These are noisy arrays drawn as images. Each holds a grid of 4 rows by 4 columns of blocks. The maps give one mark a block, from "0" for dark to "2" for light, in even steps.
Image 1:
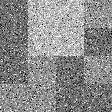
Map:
0 2 2 1
0 2 2 0
0 1 0 1
1 1 0 0
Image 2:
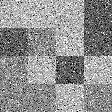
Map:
2 2 2 0
0 1 2 0
1 2 0 2
1 1 2 1
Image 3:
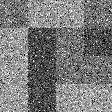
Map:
1 2 2 1
2 0 1 0
2 0 1 1
2 0 2 2
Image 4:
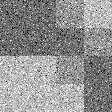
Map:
0 0 1 2
0 0 0 1
2 2 1 0
2 2 2 0
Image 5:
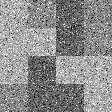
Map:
2 1 0 1
2 2 0 1
2 0 2 2
1 0 0 2
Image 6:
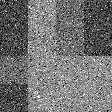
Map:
0 2 1 0
0 2 1 0
1 2 2 2
0 2 2 2
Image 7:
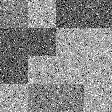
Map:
1 2 0 0
0 0 2 2
0 2 2 2
2 1 1 2
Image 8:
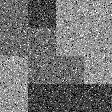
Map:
1 0 2 2
1 1 2 2
2 1 1 2
2 0 0 0
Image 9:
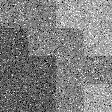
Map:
1 1 2 2
0 1 1 2
0 0 1 1
0 0 1 2
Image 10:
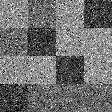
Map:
2 1 2 0
1 0 2 2
2 2 0 2
0 1 1 1
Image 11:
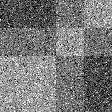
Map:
0 0 1 2
1 1 2 1
2 2 1 0
2 2 1 0
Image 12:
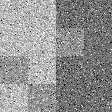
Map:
2 2 0 0
2 2 1 0
1 2 0 0
2 1 0 0
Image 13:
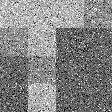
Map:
2 2 2 1
1 2 0 0
0 1 0 0
0 2 0 0
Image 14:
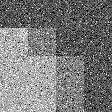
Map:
0 0 0 0
2 1 0 0
2 2 1 0
2 2 1 0
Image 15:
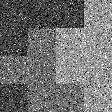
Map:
0 0 0 2
0 1 2 2
1 1 2 2
0 1 1 2
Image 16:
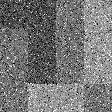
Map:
0 0 1 2
1 0 1 2
1 0 1 2
1 2 2 1
